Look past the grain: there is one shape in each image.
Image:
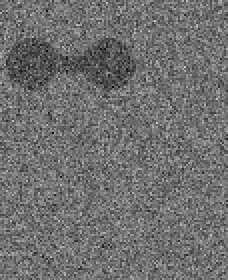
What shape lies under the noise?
dumbbell
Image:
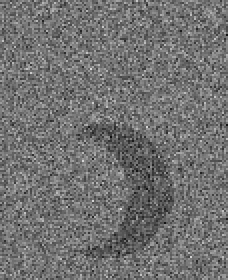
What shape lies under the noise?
crescent
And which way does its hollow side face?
left
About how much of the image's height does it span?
half
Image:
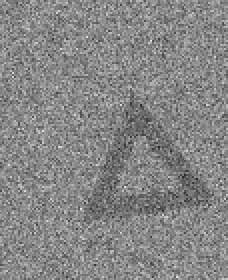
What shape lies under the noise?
triangle frame
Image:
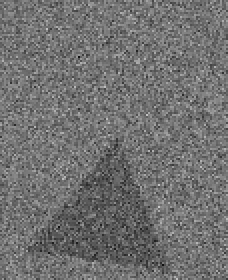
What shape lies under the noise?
triangle
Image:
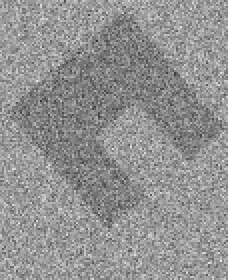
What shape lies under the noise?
square with a notch
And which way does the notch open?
down and right
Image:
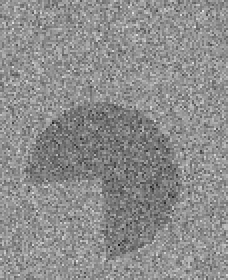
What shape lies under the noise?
disc with a wedge cut out
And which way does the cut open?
down and left
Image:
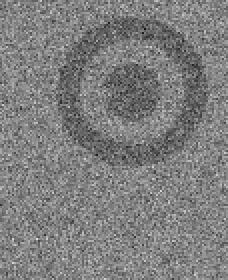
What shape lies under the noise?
bullseye
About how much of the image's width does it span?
two thirds
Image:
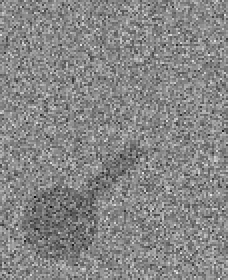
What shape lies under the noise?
lollipop
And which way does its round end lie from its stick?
down and left
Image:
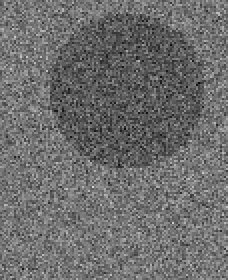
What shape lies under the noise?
disc
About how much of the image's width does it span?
two thirds
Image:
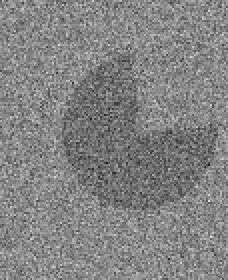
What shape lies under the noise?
disc with a wedge cut out
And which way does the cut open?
up and right
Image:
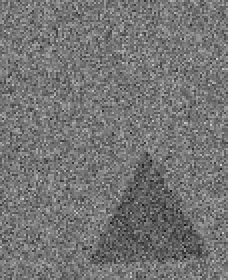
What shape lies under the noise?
triangle
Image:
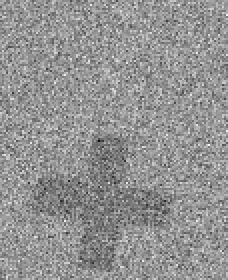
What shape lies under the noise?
cross
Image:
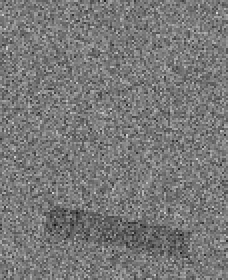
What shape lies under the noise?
bar
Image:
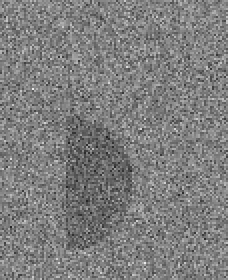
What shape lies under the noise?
half disc
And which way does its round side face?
right
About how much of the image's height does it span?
half
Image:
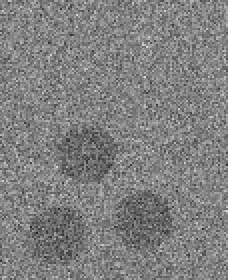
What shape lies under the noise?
three dots
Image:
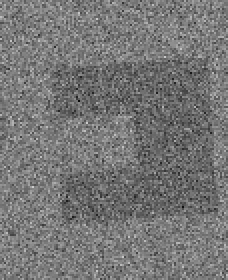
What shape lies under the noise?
square with a notch
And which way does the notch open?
left
